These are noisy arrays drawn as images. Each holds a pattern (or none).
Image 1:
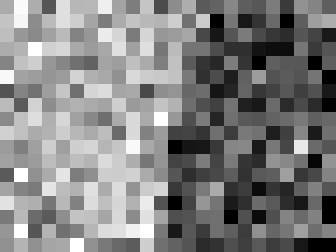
a sharp edge
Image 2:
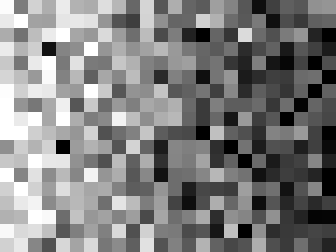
a smooth slope
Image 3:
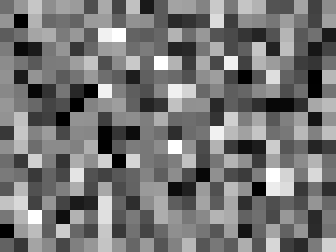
only noise
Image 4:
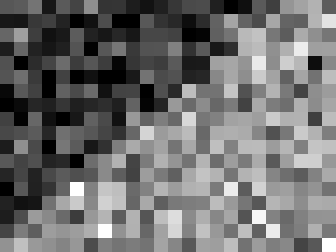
a sharp edge
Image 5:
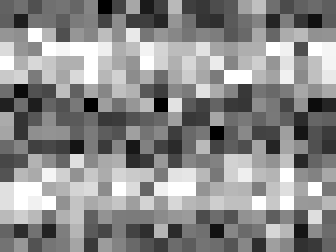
horizontal stripes
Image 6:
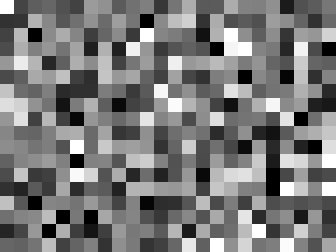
only noise
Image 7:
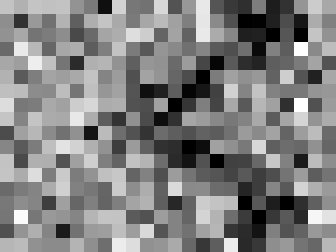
a wavy band
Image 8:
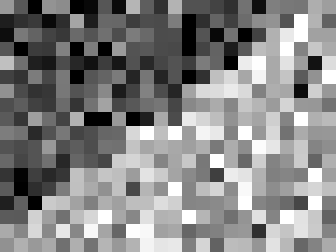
a sharp edge
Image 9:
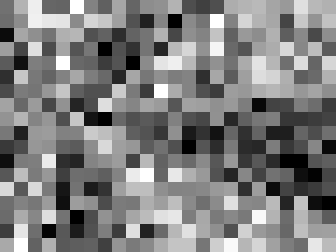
spokes from one point
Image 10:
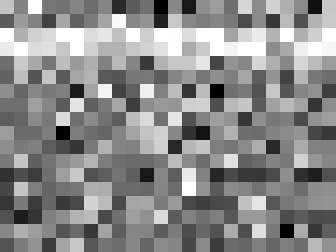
one horizontal stripe
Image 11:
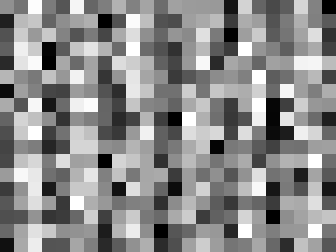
vertical stripes
